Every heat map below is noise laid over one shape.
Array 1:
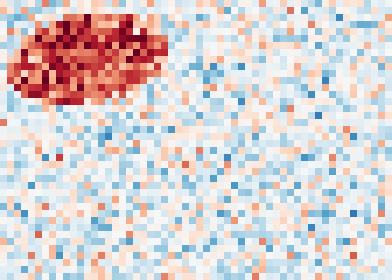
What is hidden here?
red ellipse, top left
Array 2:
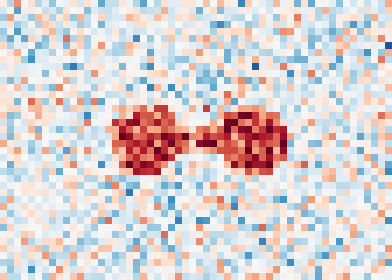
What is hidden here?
red dumbbell, centre
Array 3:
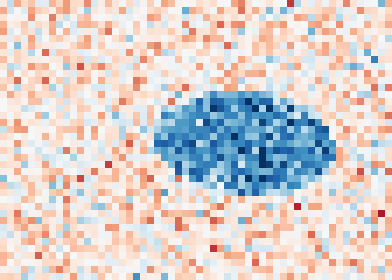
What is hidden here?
blue ellipse
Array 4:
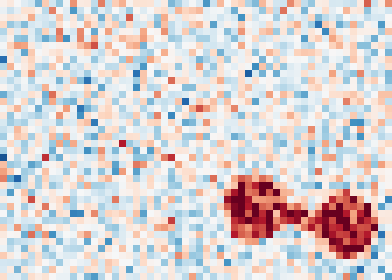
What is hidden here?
red dumbbell, bottom right
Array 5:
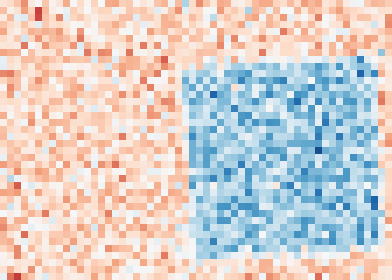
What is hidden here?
blue square
